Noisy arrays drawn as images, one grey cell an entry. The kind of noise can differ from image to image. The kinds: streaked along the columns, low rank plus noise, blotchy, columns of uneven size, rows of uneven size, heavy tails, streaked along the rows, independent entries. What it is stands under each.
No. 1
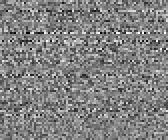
rows of uneven size
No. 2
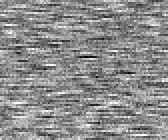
streaked along the rows
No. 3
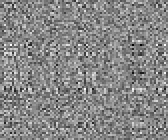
low rank plus noise
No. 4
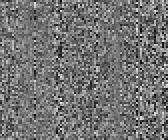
columns of uneven size
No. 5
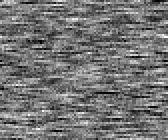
streaked along the rows
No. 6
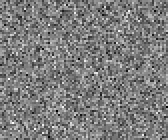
independent entries
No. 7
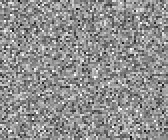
independent entries
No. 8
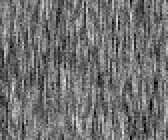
streaked along the columns
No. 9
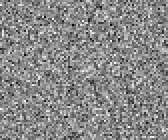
independent entries
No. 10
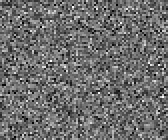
independent entries
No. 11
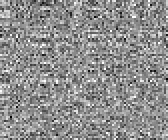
low rank plus noise
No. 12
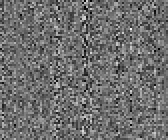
columns of uneven size
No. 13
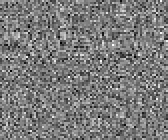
low rank plus noise
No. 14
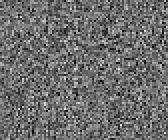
low rank plus noise
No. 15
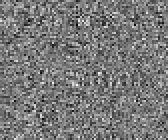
low rank plus noise
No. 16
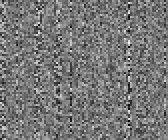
columns of uneven size
